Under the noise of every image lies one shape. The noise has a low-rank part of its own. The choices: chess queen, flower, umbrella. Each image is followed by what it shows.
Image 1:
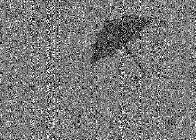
umbrella
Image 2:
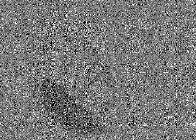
umbrella
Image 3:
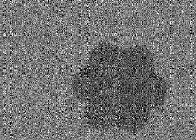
flower
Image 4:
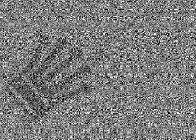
chess queen
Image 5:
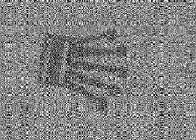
chess queen
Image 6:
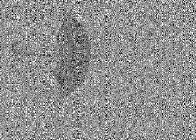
umbrella
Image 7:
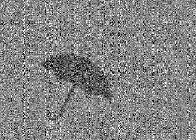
umbrella
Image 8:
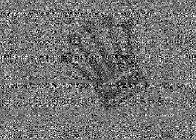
chess queen
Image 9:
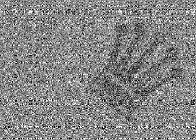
chess queen
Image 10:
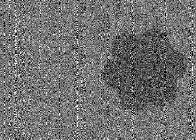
flower
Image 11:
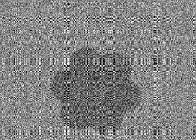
flower
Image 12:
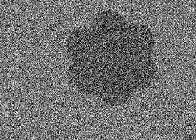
flower
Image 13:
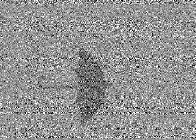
umbrella
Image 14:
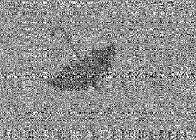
umbrella
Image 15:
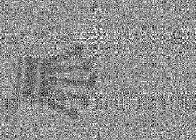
chess queen
